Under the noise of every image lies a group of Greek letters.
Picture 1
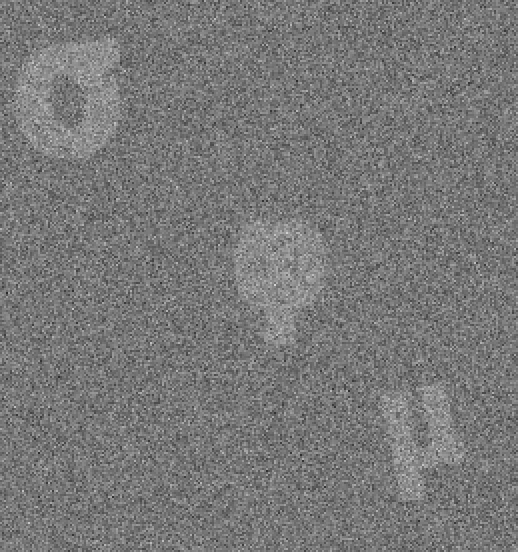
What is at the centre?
phi
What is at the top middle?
nothing
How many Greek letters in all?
3
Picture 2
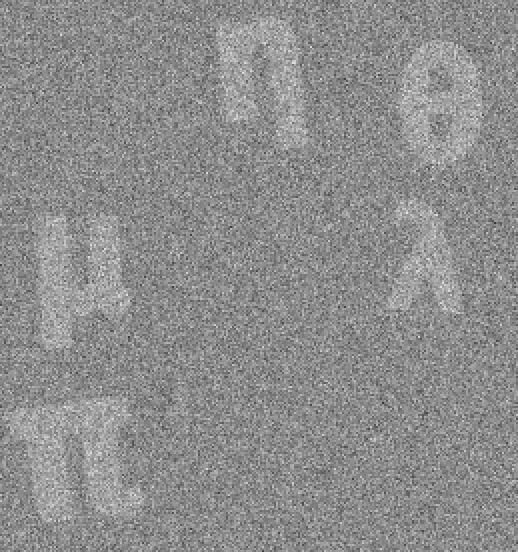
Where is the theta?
top right
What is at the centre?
nothing
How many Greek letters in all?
5
